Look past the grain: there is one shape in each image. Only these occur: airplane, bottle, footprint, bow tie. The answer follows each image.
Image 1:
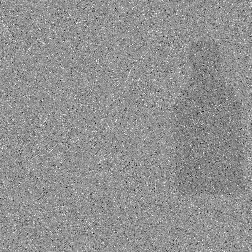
bottle
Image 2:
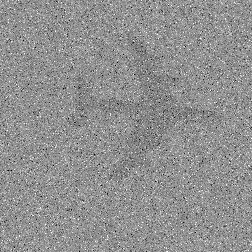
airplane
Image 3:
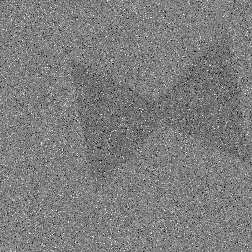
bow tie
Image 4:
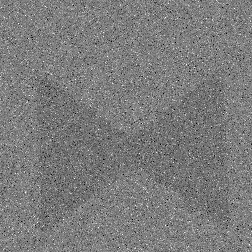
bow tie
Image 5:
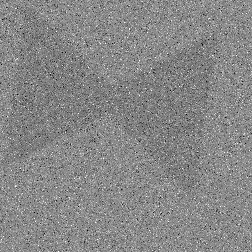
bow tie
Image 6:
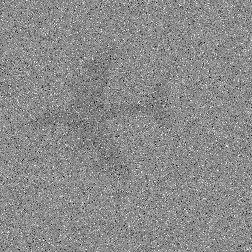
airplane
